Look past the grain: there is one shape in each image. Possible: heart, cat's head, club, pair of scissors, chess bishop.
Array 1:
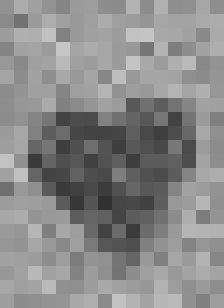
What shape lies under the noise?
heart
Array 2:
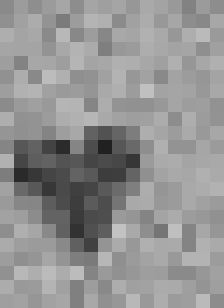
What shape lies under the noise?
heart
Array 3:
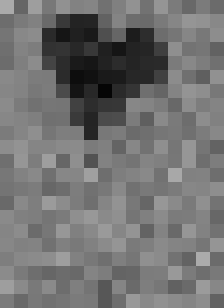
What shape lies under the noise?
heart
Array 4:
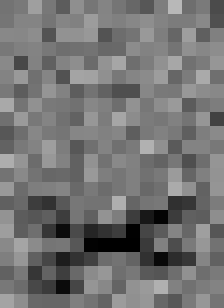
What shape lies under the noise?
pair of scissors
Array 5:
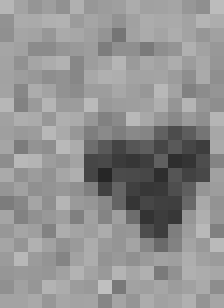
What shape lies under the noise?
heart
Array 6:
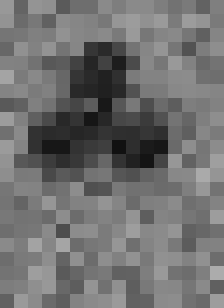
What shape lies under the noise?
club
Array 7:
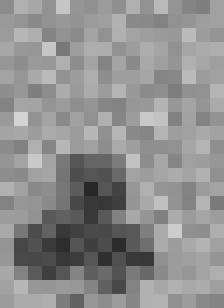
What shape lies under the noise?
club
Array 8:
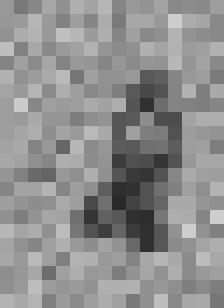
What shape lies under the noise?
chess bishop
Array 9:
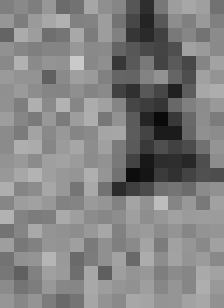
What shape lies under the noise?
chess bishop
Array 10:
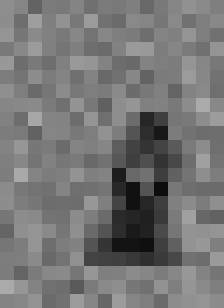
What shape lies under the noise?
chess bishop
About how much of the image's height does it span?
half
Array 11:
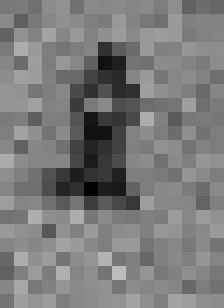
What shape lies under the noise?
chess bishop
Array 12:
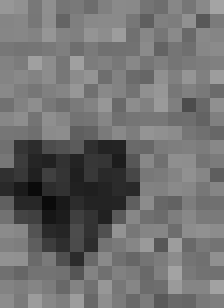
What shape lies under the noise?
heart
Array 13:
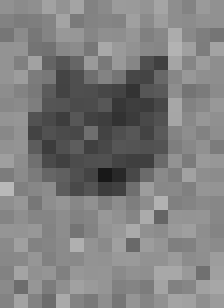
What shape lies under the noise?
cat's head
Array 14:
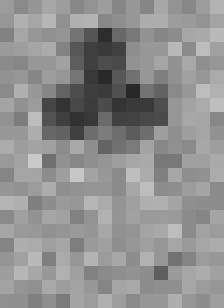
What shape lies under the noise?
club
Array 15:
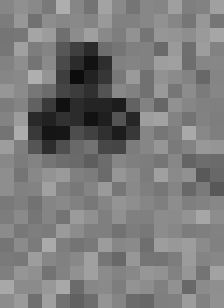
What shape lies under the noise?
club
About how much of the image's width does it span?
half
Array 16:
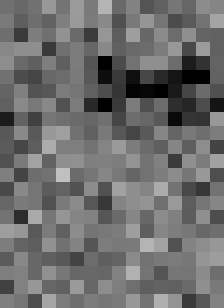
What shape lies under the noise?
pair of scissors
